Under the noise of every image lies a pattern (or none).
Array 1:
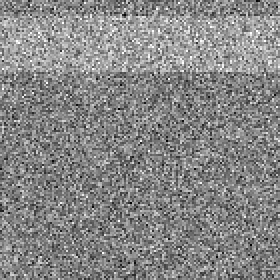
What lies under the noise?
one horizontal stripe
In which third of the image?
top
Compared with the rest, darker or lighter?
lighter
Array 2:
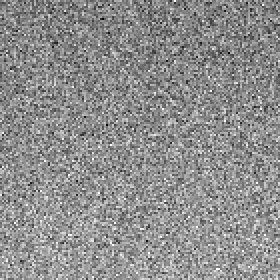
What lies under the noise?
a smooth slope
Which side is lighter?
bottom
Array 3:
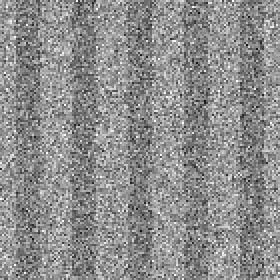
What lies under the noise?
vertical stripes
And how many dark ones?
5
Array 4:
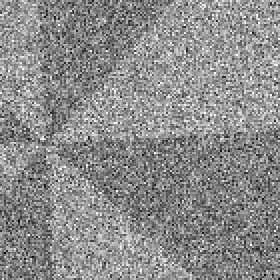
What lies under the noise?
spokes from one point
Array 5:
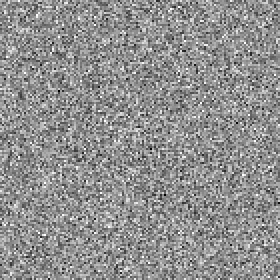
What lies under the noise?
only noise
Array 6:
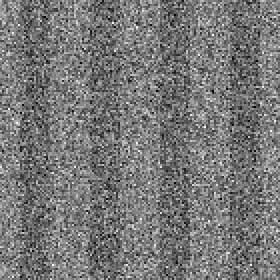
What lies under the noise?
vertical stripes
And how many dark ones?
4
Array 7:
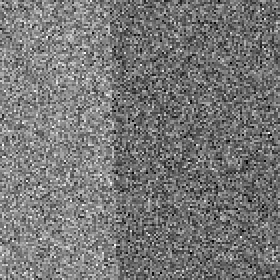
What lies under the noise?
a sharp edge
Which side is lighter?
left
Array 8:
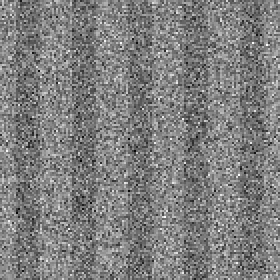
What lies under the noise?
vertical stripes
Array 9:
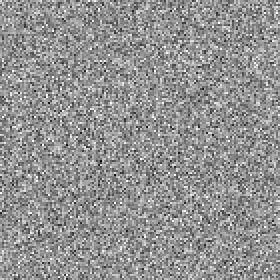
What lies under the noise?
only noise
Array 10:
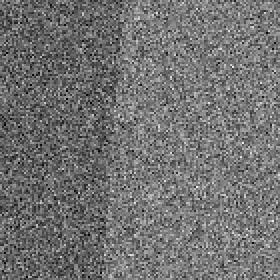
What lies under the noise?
a sharp edge
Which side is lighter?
right
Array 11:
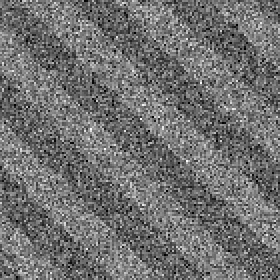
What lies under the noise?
diagonal stripes
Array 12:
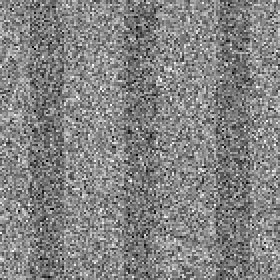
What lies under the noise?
vertical stripes
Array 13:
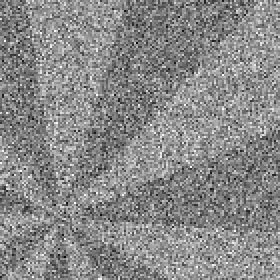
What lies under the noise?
spokes from one point
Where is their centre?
bottom left
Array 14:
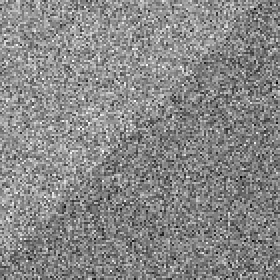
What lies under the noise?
a sharp edge
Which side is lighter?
top left
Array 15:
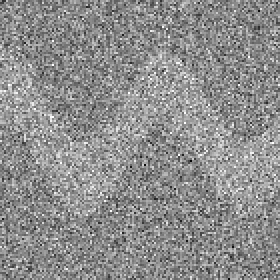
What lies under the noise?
a wavy band
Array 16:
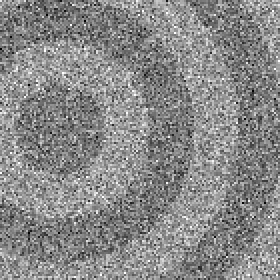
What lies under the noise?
rings round one point
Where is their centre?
middle left
